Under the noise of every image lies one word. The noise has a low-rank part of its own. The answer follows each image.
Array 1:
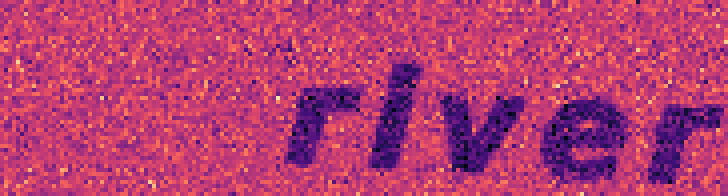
river
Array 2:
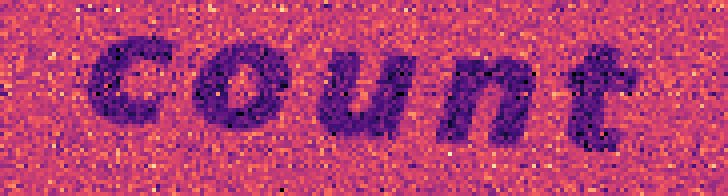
count
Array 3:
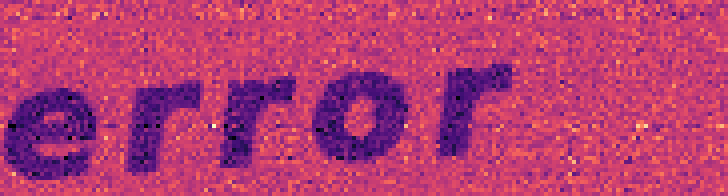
error
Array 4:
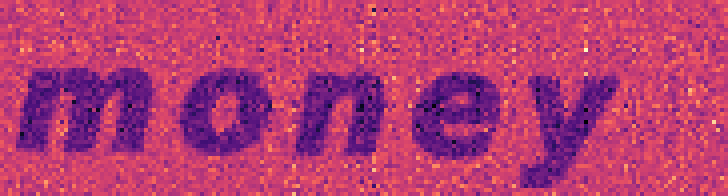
money
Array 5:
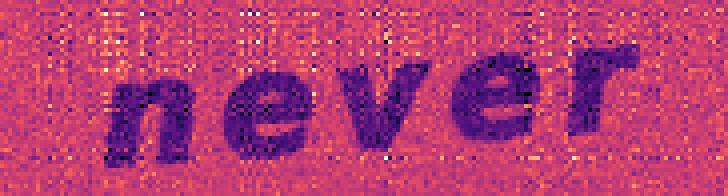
never
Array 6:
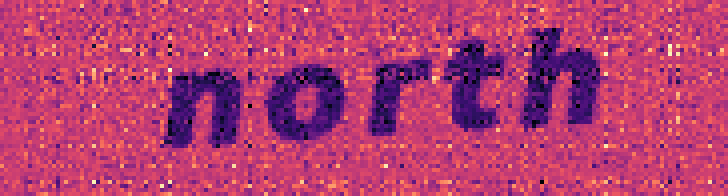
north
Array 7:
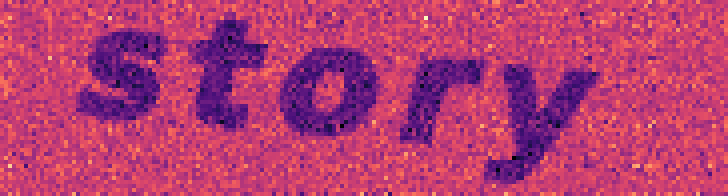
story
